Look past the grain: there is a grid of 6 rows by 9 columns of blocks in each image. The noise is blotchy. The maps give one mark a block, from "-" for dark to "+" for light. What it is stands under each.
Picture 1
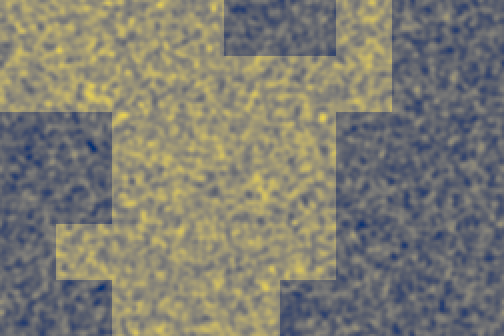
+ + + + - - + - -
+ + + + + + + - -
- - + + + + - - -
- - + + + + - - -
- + + + + + - - -
- - + + + - - - -
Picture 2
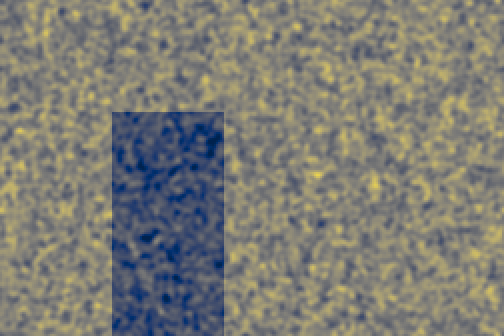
+ + + + + + + + +
+ + + + + + + + +
+ + - - + + + + +
+ + - - + + + + +
+ + - - + + + + +
+ + - - + + + + +
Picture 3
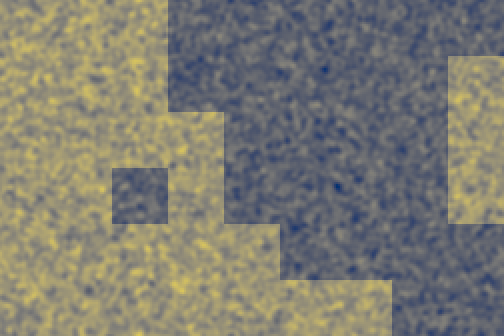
+ + + - - - - - -
+ + + - - - - - +
+ + + + - - - - +
+ + - + - - - - +
+ + + + + - - - -
+ + + + + + + - -
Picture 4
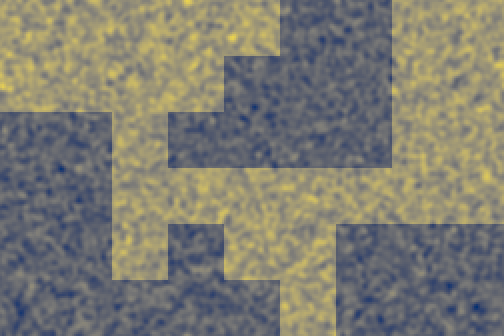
+ + + + + - - + +
+ + + + - - - + +
- - + - - - - + +
- - + + + + + + +
- - + - + + - - -
- - - - - + - - -
